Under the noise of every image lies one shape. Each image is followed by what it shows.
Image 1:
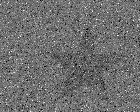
star
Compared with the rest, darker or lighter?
darker
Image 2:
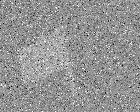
flag
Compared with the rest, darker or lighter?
lighter
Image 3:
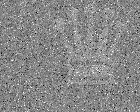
chess queen
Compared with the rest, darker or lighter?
lighter
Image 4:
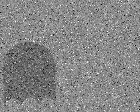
ghost
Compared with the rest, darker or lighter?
darker
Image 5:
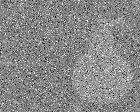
pear
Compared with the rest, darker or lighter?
lighter
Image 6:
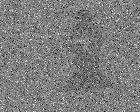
chess bishop
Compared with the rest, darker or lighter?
darker
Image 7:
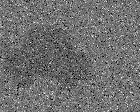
car
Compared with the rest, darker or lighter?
darker
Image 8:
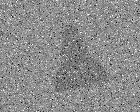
chess pawn
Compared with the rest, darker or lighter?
darker
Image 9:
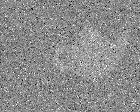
teapot
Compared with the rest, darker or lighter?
lighter
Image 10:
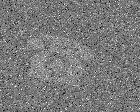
telephone
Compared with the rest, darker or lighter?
lighter
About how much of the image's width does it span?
half
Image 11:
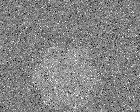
flower
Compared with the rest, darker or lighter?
lighter
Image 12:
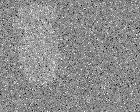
footprint
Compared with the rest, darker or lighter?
lighter
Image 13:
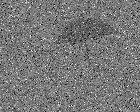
umbrella
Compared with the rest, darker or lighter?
darker
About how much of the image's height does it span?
half
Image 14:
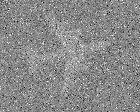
airplane
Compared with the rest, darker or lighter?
lighter
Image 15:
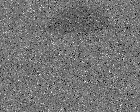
umbrella
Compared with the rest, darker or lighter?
darker
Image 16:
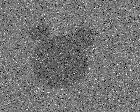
bear's head
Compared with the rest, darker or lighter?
darker
